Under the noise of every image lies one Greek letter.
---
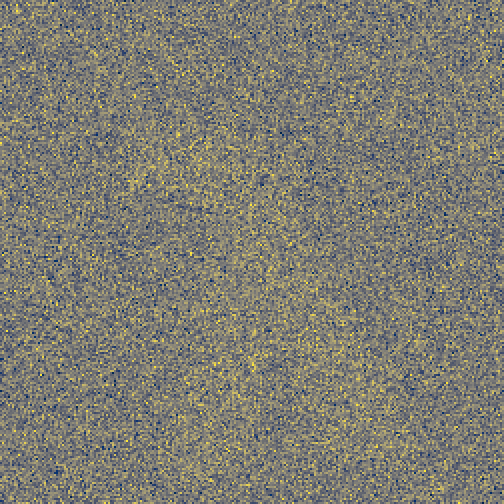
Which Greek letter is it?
lambda
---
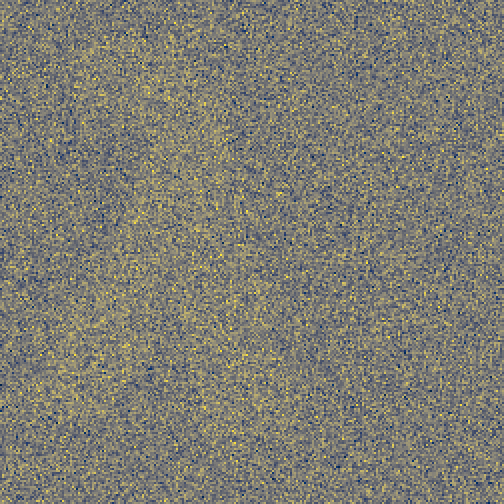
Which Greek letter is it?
lambda
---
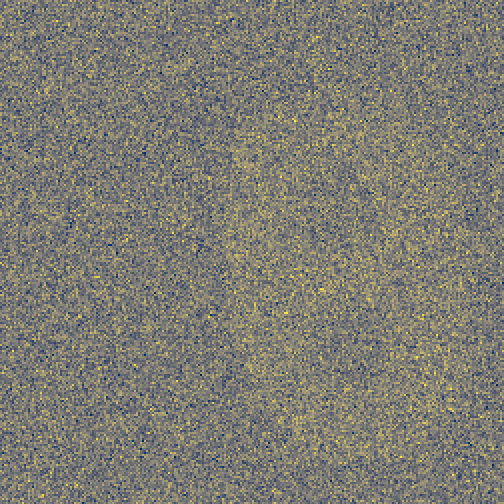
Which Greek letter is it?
theta
